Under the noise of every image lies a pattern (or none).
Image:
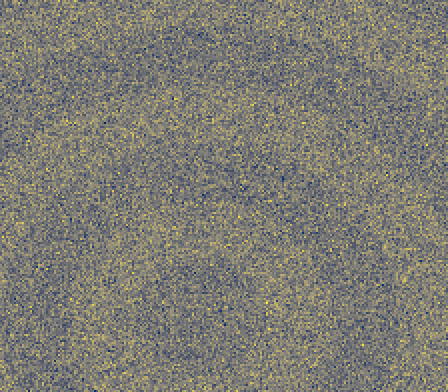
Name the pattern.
rings round one point
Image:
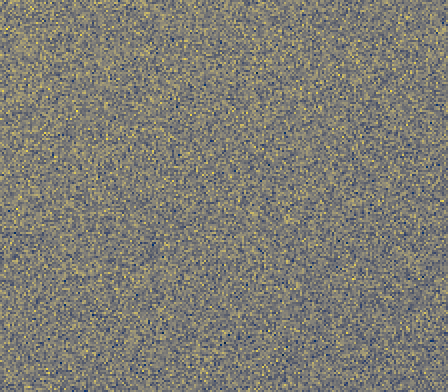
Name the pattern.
a smooth slope
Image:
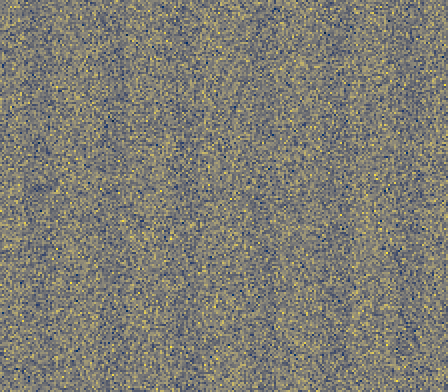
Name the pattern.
vertical stripes
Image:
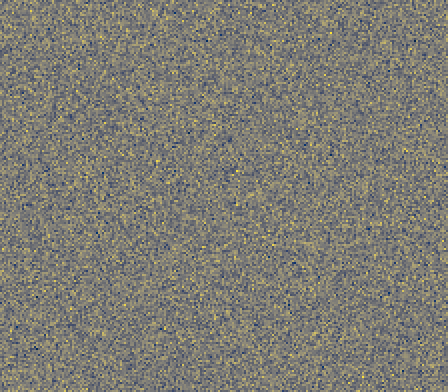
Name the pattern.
only noise
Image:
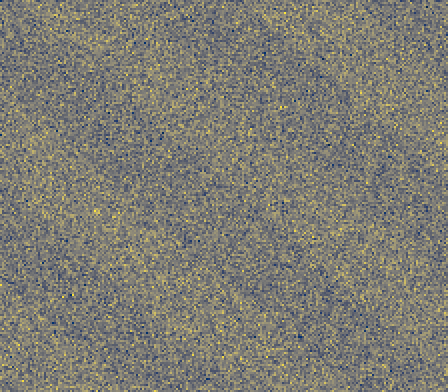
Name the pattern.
diagonal stripes
